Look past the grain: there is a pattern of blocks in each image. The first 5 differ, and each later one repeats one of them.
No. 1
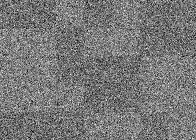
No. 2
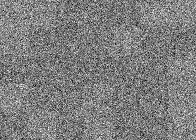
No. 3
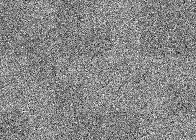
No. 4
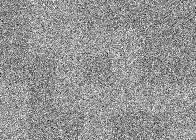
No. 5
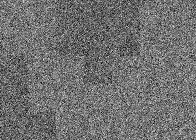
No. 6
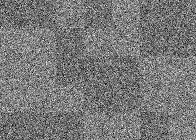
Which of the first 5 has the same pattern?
1
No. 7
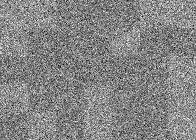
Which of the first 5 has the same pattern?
2
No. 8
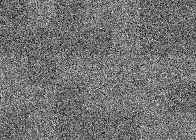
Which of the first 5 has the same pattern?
3
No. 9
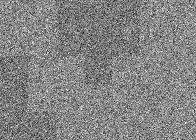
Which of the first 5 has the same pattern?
5
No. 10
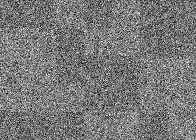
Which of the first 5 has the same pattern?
1
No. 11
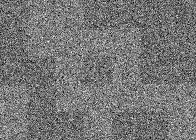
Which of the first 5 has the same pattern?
4
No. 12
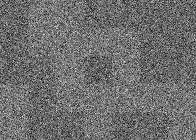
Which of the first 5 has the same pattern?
4
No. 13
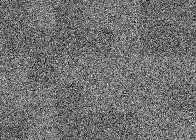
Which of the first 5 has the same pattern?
3
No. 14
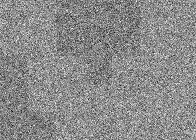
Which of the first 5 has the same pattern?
5
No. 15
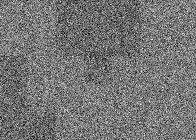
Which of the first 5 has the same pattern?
5
